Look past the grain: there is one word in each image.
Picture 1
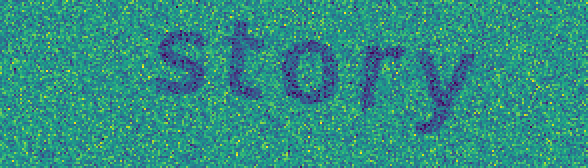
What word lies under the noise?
story
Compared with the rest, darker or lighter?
darker
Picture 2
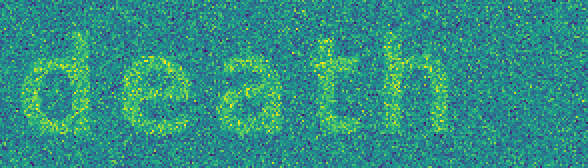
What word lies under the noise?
death
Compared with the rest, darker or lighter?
lighter
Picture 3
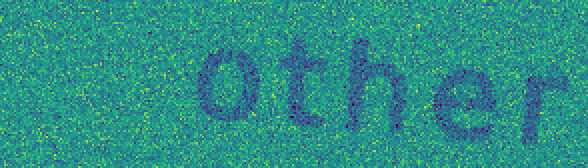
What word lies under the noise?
other
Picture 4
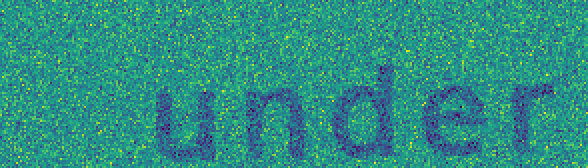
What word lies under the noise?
under
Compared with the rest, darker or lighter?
darker
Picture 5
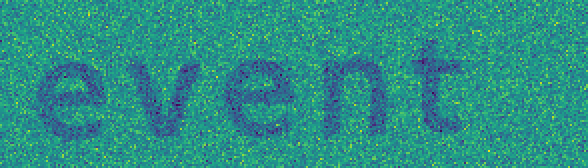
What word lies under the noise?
event
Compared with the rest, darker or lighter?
darker
